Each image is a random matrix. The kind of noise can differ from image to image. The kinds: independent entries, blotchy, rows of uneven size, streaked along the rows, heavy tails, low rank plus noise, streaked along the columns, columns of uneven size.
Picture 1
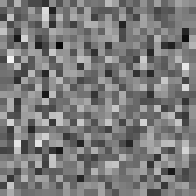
low rank plus noise
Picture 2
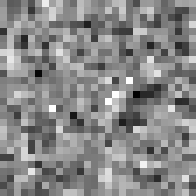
blotchy
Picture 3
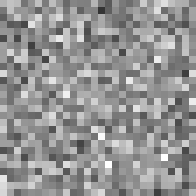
independent entries
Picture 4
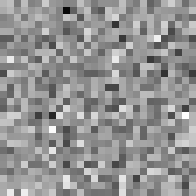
low rank plus noise
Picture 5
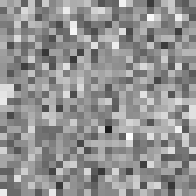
independent entries
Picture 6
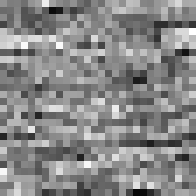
streaked along the rows
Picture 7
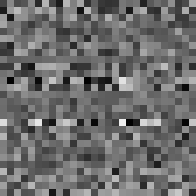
rows of uneven size
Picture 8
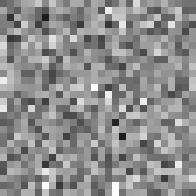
independent entries
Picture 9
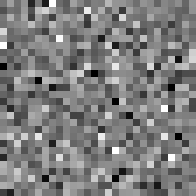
heavy tails
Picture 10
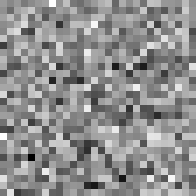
independent entries
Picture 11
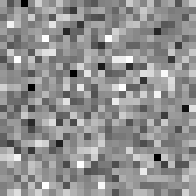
heavy tails
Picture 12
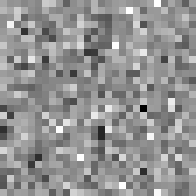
heavy tails
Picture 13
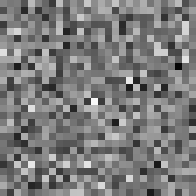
independent entries
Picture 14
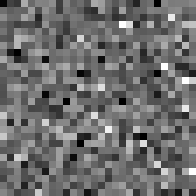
heavy tails
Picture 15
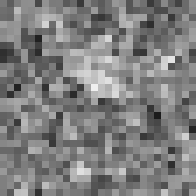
blotchy
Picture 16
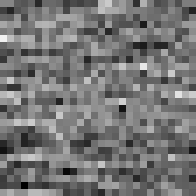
streaked along the rows
